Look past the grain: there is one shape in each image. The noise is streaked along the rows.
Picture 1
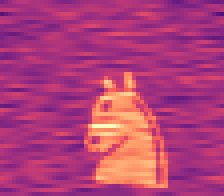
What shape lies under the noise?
chess knight
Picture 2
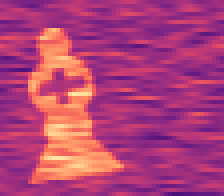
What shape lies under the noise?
chess bishop
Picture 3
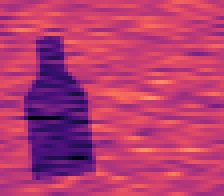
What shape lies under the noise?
bottle
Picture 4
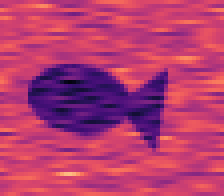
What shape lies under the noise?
fish
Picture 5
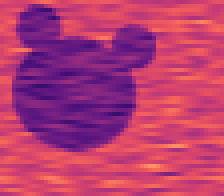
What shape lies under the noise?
bear's head
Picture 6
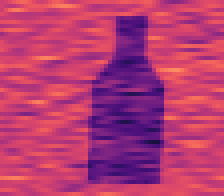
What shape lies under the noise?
bottle
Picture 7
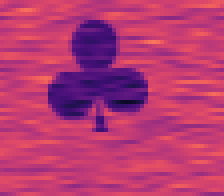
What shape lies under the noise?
club
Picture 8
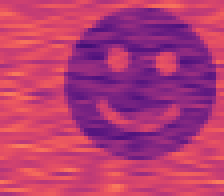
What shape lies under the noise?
smiling face
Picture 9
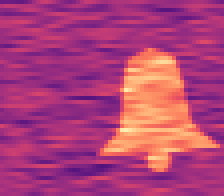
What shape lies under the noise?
bell
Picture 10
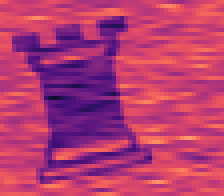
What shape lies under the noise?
chess rook
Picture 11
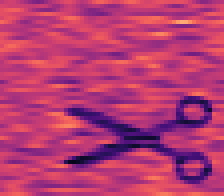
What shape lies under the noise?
pair of scissors
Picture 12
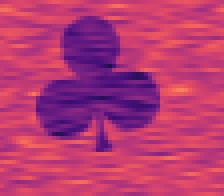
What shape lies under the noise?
club
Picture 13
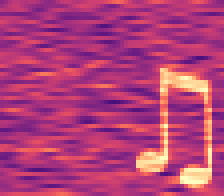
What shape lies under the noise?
pair of musical notes
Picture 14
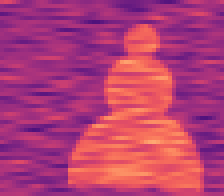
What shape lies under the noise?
chess pawn
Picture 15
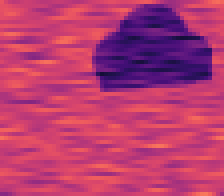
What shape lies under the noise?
cloud
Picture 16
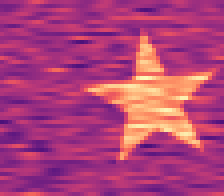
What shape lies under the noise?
star
